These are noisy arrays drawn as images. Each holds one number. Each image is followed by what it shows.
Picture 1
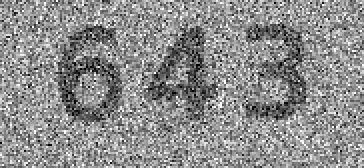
643
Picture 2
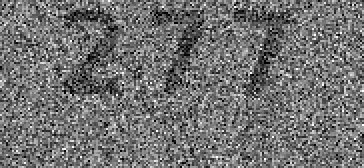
277
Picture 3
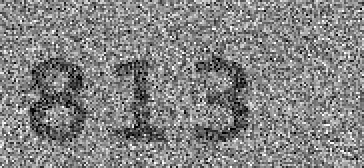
813
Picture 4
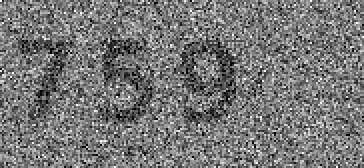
759
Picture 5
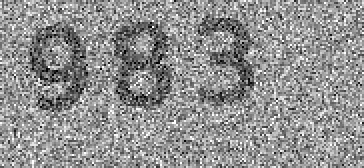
983
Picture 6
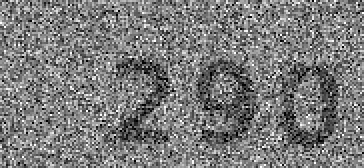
290
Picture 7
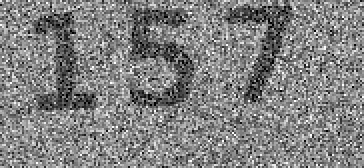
157
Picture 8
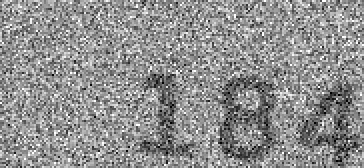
184
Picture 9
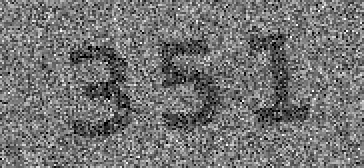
351
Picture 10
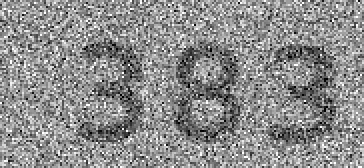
383
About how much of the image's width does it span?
two thirds
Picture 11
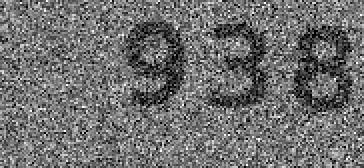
938
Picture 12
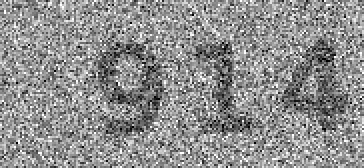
914
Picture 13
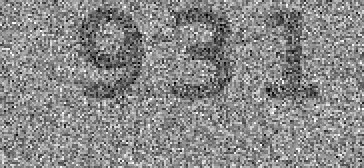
931
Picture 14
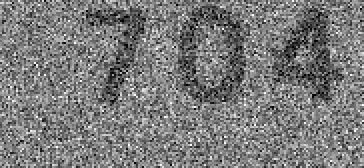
704
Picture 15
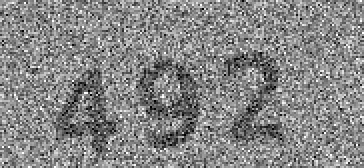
492
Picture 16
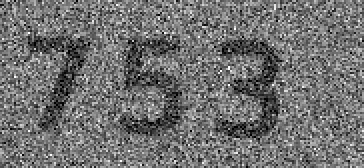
753
